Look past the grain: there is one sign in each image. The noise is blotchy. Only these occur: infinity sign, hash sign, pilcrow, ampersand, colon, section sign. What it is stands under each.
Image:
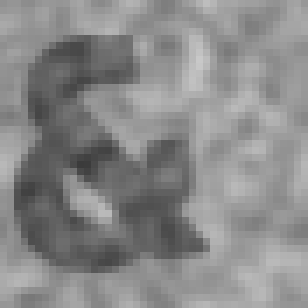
ampersand
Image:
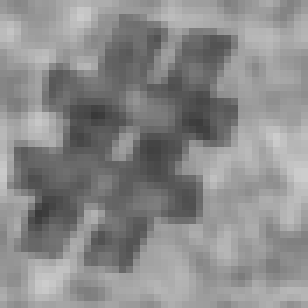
hash sign
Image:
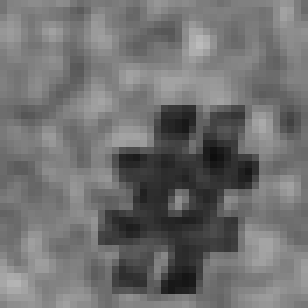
hash sign
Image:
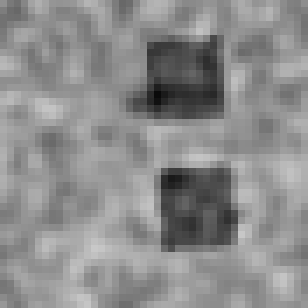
colon
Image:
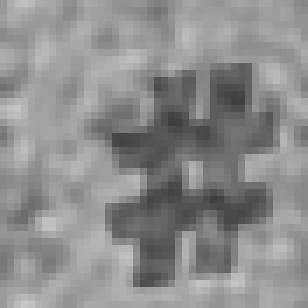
hash sign
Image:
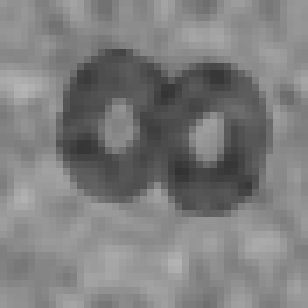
infinity sign
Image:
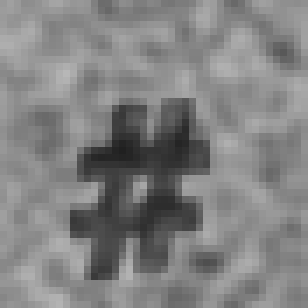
hash sign
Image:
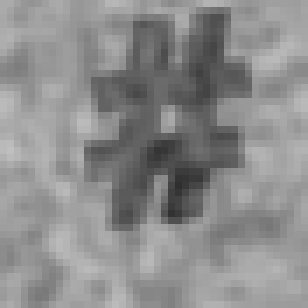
hash sign
